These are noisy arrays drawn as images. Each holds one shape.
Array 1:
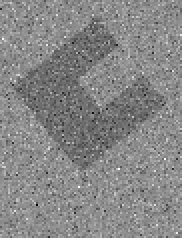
square with a notch
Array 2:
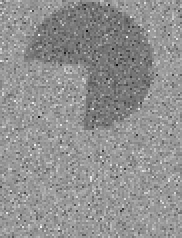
disc with a wedge cut out
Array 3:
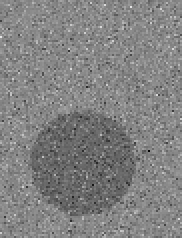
disc
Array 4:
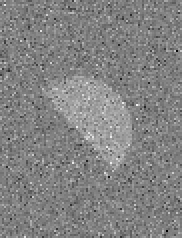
half disc
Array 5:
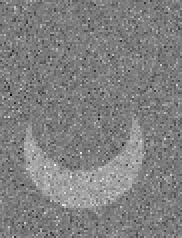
crescent
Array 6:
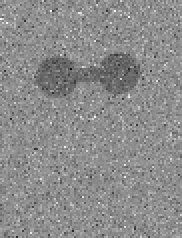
dumbbell
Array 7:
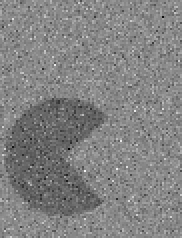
disc with a wedge cut out
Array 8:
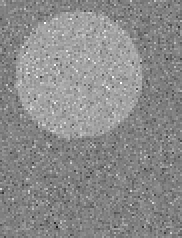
disc
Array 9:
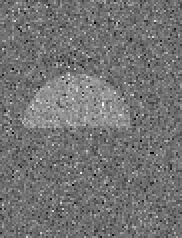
half disc
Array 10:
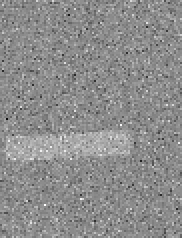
bar
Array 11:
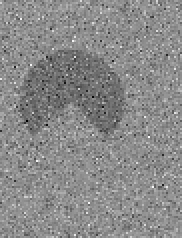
disc with a wedge cut out
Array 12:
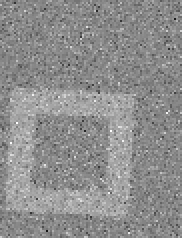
square frame
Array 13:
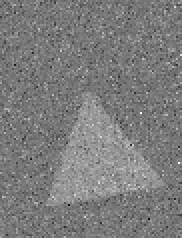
triangle
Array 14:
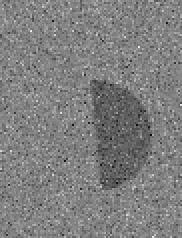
half disc
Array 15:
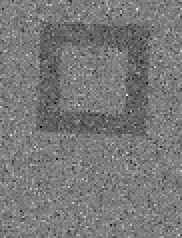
square frame
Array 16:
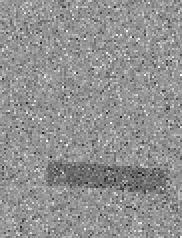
bar
